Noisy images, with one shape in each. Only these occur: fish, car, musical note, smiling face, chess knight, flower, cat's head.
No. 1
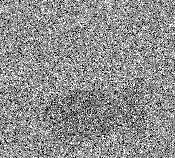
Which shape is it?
fish
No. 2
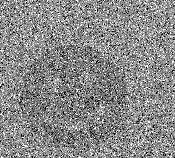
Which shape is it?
smiling face
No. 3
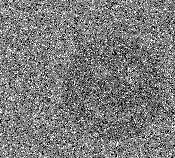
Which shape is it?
smiling face
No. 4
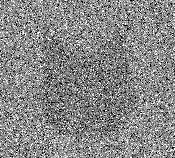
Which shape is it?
cat's head
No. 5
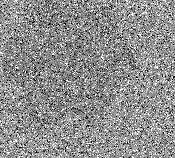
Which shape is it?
flower
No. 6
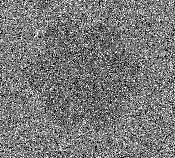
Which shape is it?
flower
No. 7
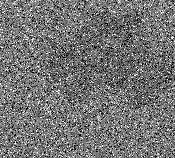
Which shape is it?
car
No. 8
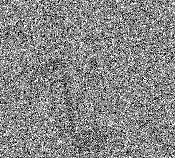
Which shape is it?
musical note
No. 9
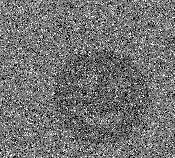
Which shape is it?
smiling face
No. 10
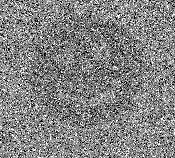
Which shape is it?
smiling face
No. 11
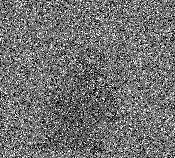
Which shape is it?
chess knight
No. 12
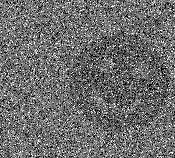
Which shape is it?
smiling face
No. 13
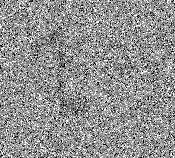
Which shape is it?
musical note
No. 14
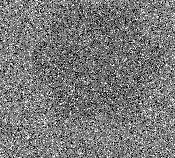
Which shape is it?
flower
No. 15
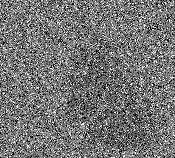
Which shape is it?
chess knight
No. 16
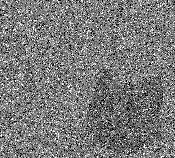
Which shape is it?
cat's head
